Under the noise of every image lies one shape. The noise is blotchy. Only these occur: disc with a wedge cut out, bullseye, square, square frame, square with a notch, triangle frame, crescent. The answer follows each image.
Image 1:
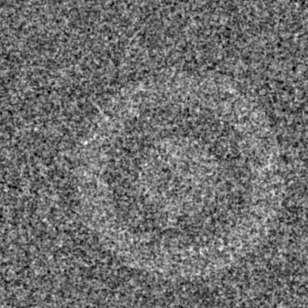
bullseye
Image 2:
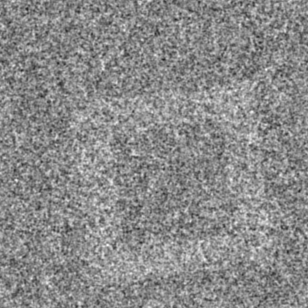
square frame
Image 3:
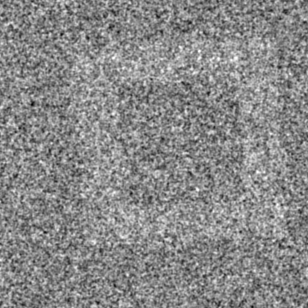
square frame
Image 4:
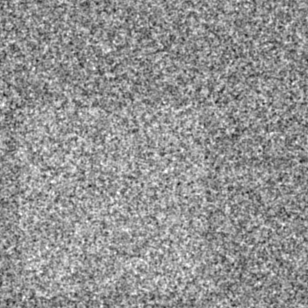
square
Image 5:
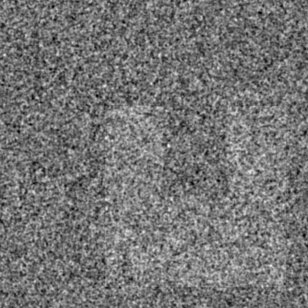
square with a notch
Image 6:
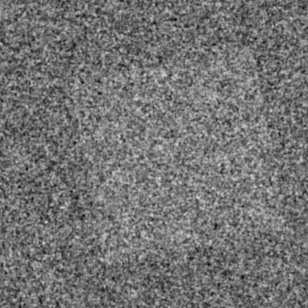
square
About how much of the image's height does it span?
two thirds
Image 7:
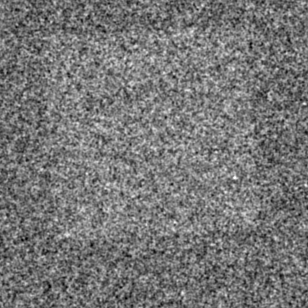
square
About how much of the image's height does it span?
two thirds
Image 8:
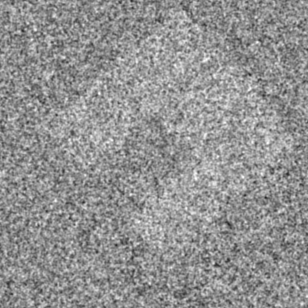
square with a notch
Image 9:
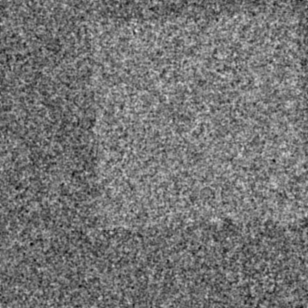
square
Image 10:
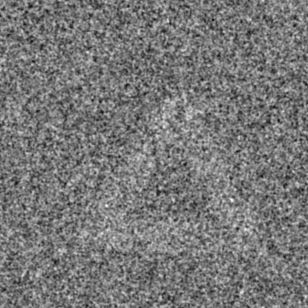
triangle frame
